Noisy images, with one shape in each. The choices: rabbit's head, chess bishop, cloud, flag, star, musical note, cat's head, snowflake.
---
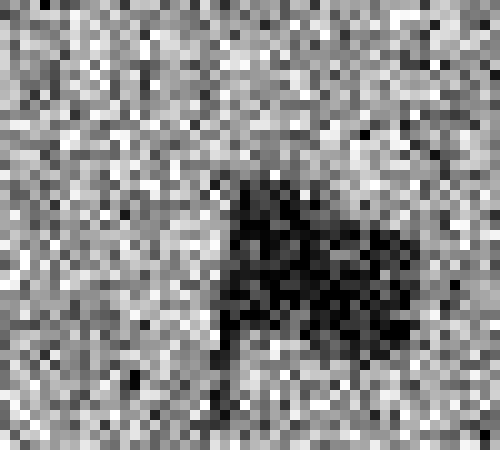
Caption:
dark flag
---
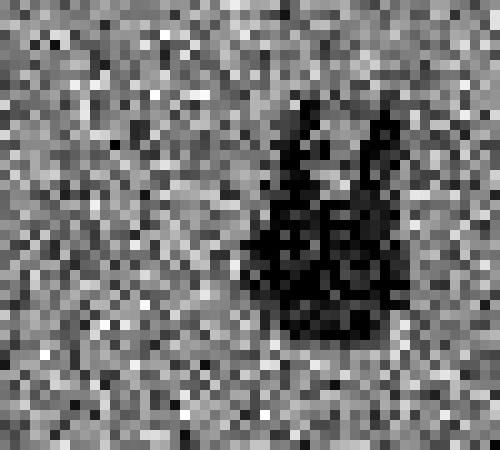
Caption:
dark rabbit's head
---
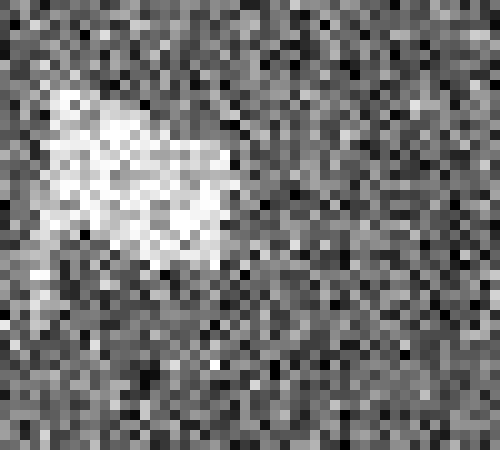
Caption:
light flag
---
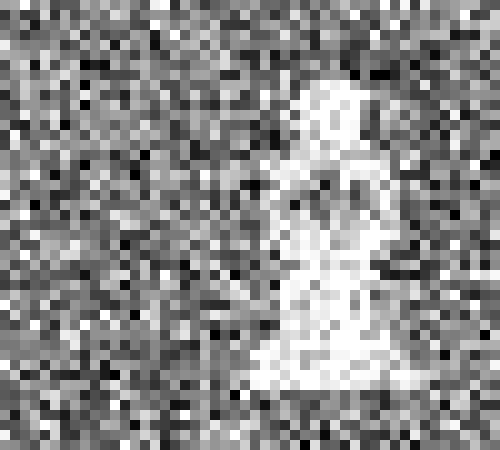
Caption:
light chess bishop
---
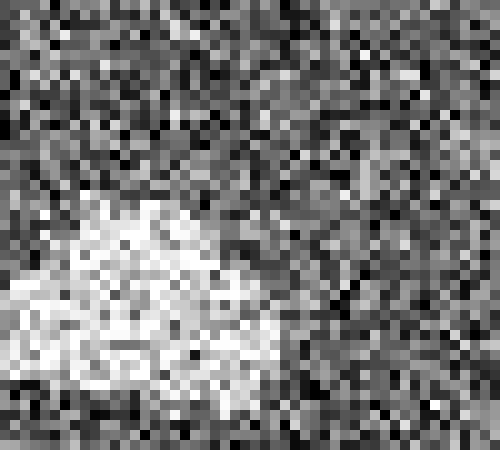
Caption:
light cloud
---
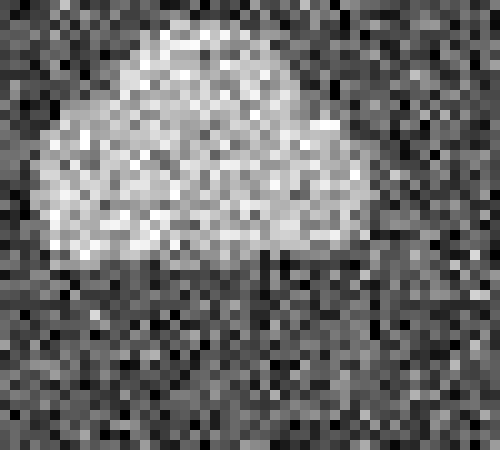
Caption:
light cloud
